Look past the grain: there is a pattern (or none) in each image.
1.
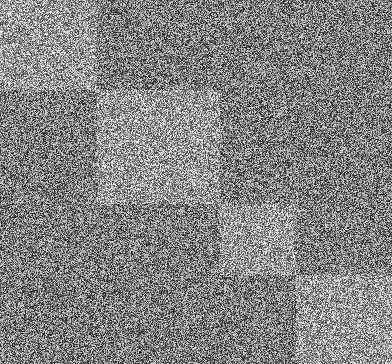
blocks along the diagonal
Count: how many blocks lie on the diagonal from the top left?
4
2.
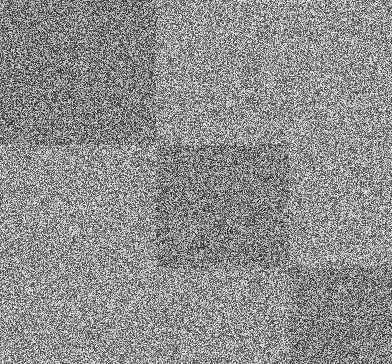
blocks along the diagonal
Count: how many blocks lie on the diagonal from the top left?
3
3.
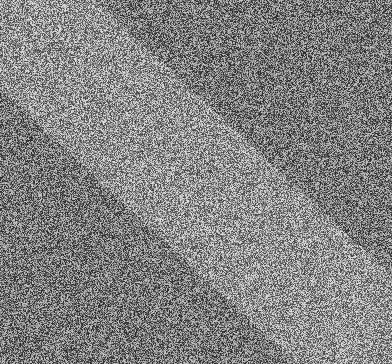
a diagonal band
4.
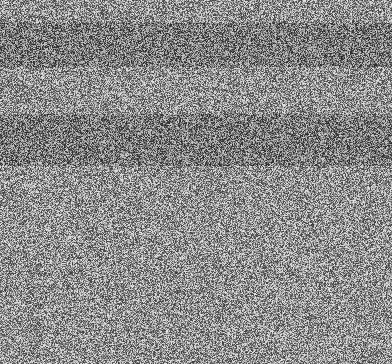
bands of rows
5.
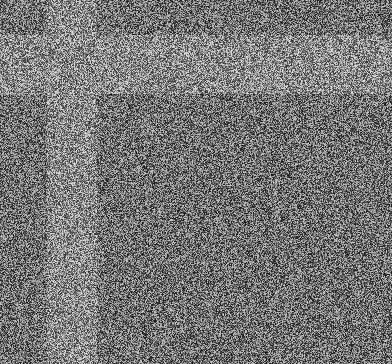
bands of rows crossing bands of columns
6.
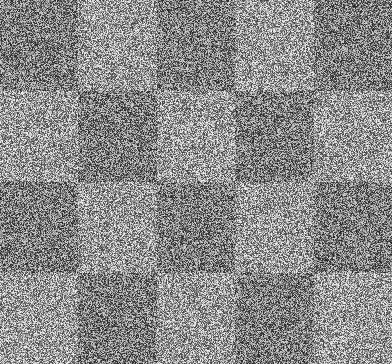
a checkerboard
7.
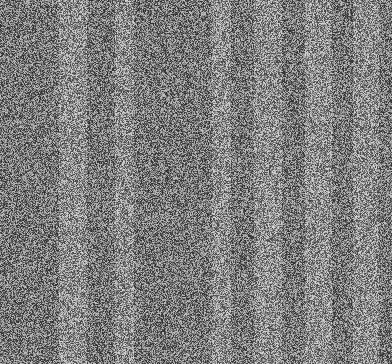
bands of columns
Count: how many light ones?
6
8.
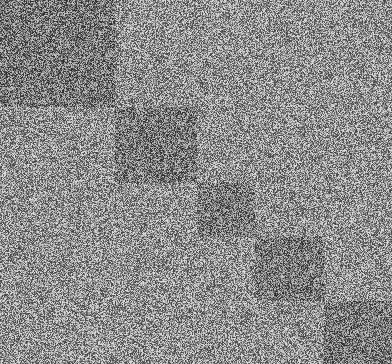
blocks along the diagonal
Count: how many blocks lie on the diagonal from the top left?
5
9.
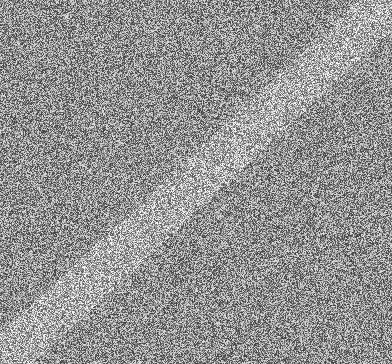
a diagonal band
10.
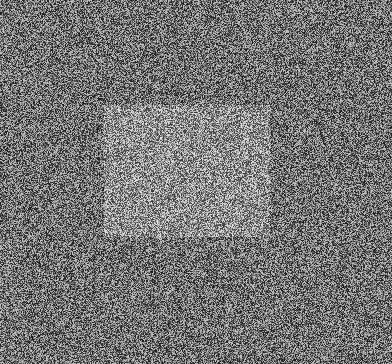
one block
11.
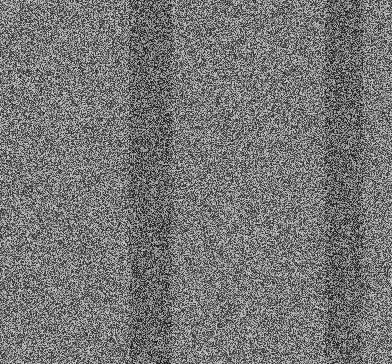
bands of columns
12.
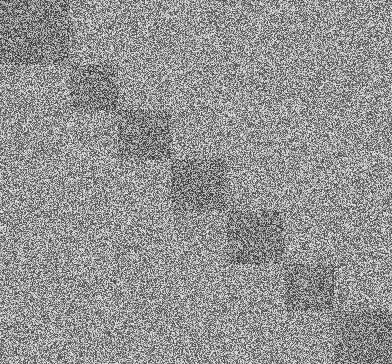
blocks along the diagonal
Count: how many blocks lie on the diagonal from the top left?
7
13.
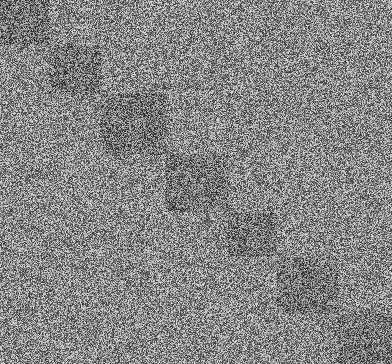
blocks along the diagonal
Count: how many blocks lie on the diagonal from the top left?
7
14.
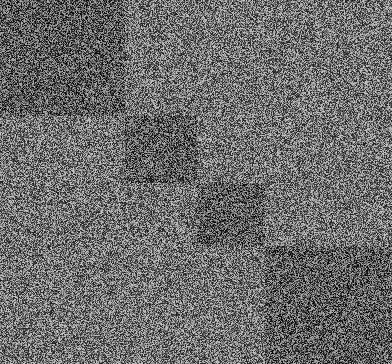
blocks along the diagonal
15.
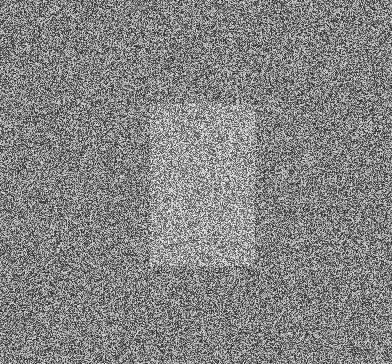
one block
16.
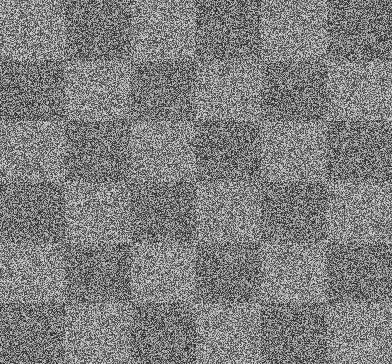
a checkerboard
